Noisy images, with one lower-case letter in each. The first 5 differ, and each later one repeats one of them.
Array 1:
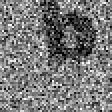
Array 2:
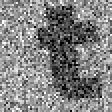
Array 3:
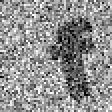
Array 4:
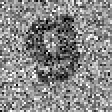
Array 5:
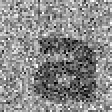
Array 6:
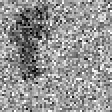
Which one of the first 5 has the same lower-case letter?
3
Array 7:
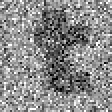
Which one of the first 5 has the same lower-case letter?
2
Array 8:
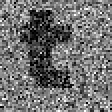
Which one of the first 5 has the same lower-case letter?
2
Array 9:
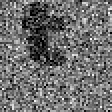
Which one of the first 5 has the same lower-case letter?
2
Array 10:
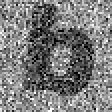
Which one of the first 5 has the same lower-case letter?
1
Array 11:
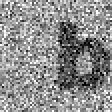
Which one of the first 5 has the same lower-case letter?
1
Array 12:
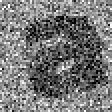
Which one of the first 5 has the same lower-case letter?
5
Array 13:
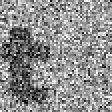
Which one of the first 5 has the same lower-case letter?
2
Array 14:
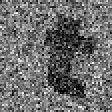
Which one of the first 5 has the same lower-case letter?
2
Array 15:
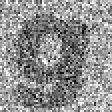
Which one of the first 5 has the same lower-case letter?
4
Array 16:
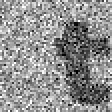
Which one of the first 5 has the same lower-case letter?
2
